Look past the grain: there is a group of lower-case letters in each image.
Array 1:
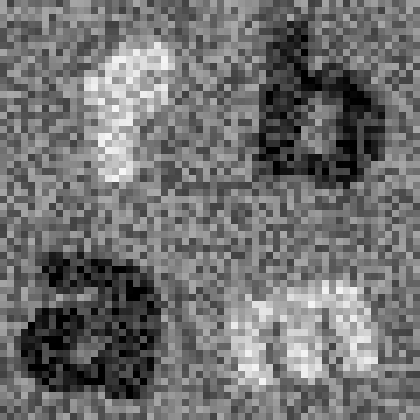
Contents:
top left: light f; top right: dark b; bottom left: dark a; bottom right: light m
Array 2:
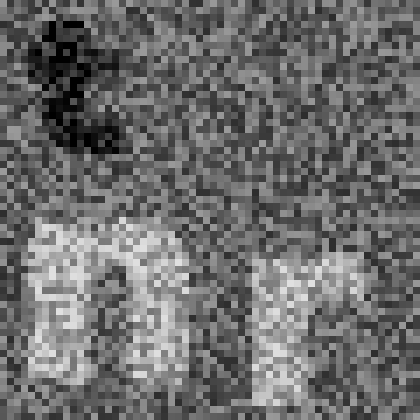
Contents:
top left: dark t; bottom left: light n; bottom right: light r
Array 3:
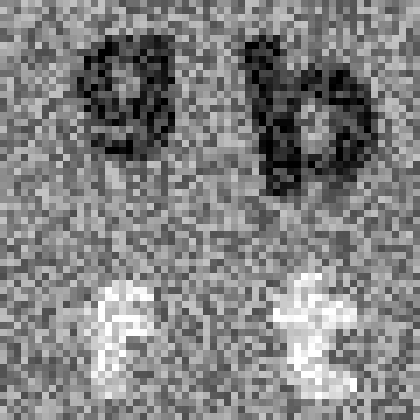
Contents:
top left: dark g; top right: dark b; bottom left: light f; bottom right: light t
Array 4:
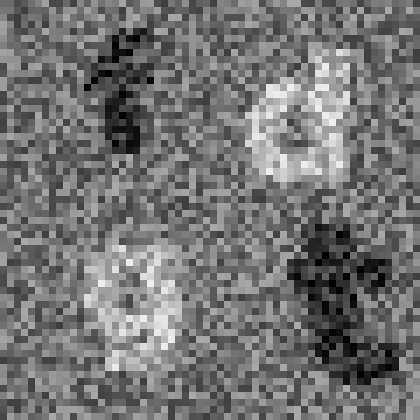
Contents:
top left: dark f; top right: light d; bottom left: light g; bottom right: dark t
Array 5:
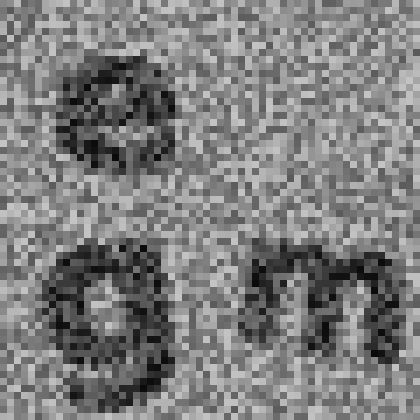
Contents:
top left: dark e; bottom left: dark g; bottom right: dark m
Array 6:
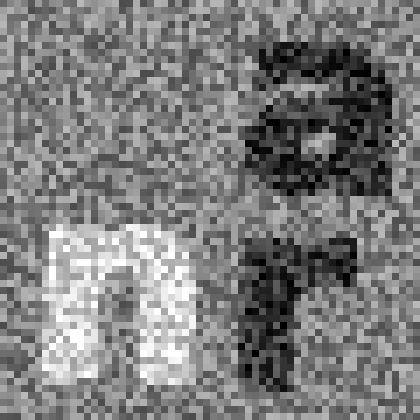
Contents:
top right: dark a; bottom left: light n; bottom right: dark r
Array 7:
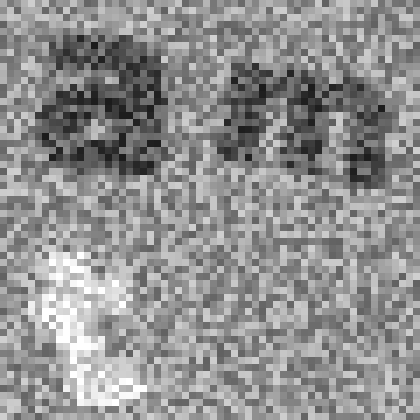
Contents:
top left: dark a; top right: dark m; bottom left: light t
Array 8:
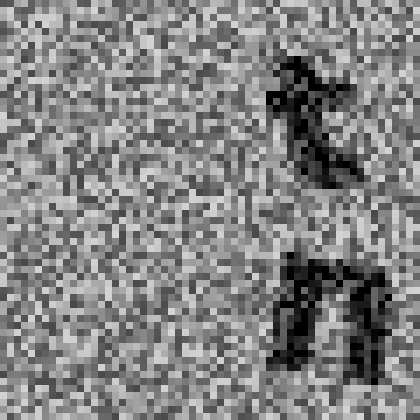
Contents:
top right: dark t; bottom right: dark n
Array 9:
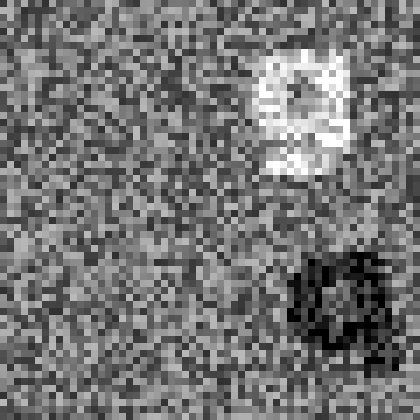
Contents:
top right: light g; bottom right: dark q
